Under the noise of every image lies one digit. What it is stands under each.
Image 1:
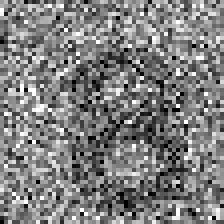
dark 8
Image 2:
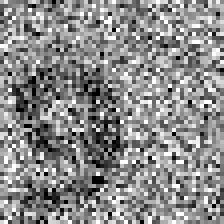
dark 9
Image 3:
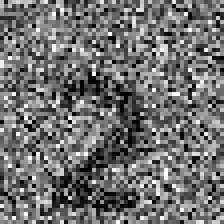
dark 2
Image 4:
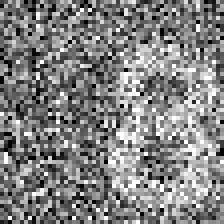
light 8
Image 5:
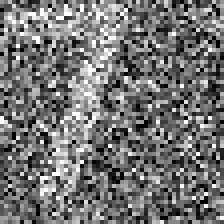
light 7
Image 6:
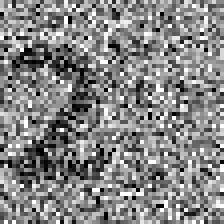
dark 2
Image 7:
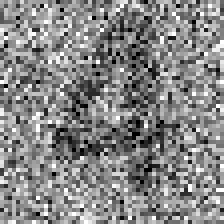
dark 4
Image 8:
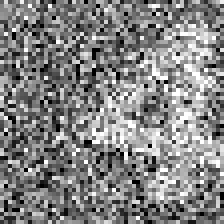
light 4
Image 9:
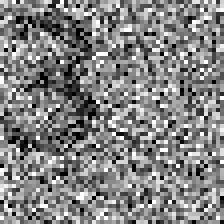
dark 3
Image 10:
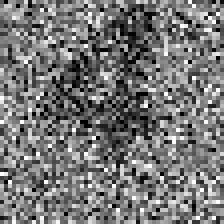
dark 4
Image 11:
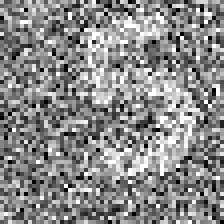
light 5
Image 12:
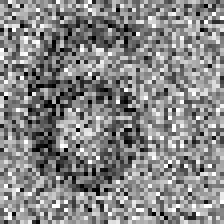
dark 6
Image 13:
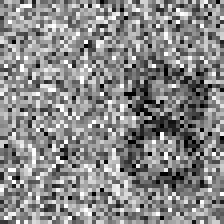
dark 8
